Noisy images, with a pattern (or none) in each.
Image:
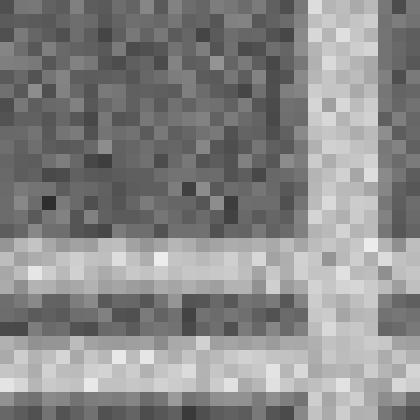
bands of rows crossing bands of columns
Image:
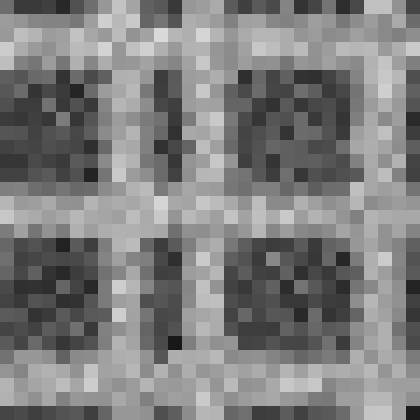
bands of rows crossing bands of columns
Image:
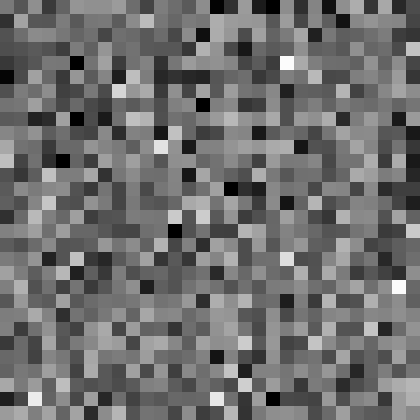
only noise
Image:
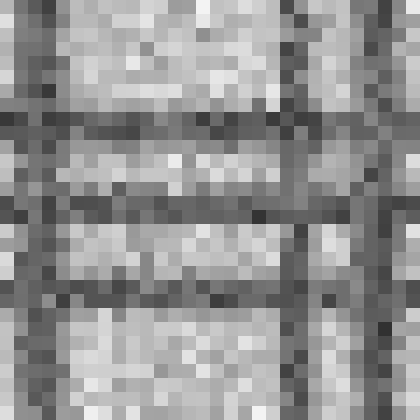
bands of rows crossing bands of columns
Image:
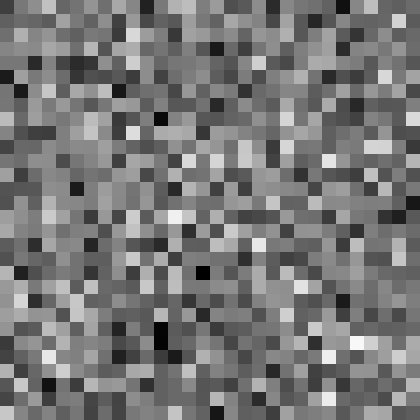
only noise
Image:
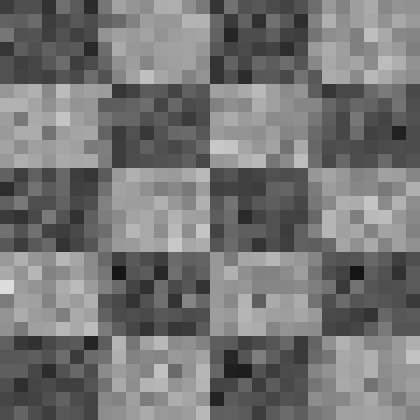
a checkerboard
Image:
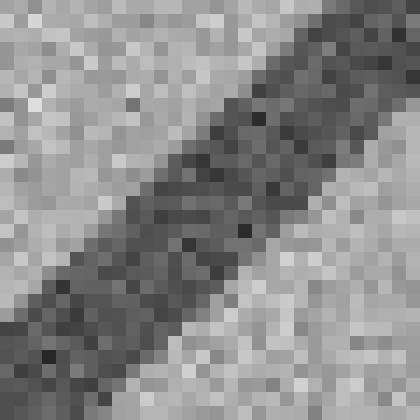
a diagonal band
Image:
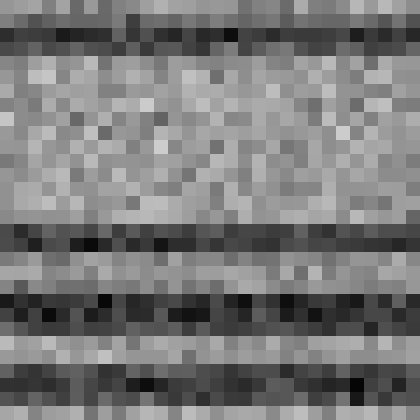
bands of rows
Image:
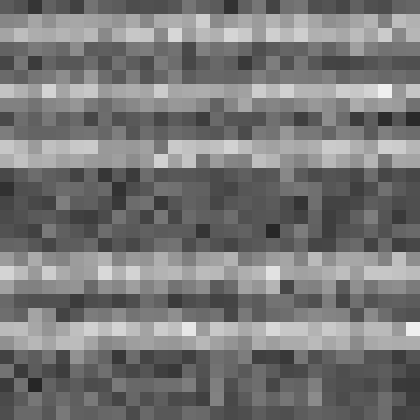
bands of rows
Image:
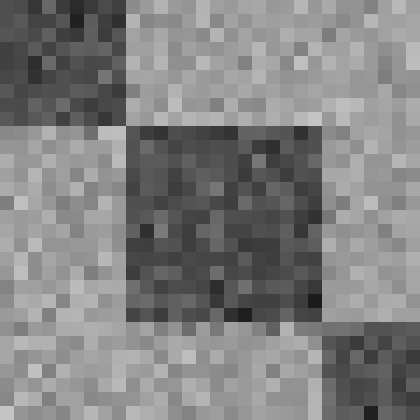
blocks along the diagonal
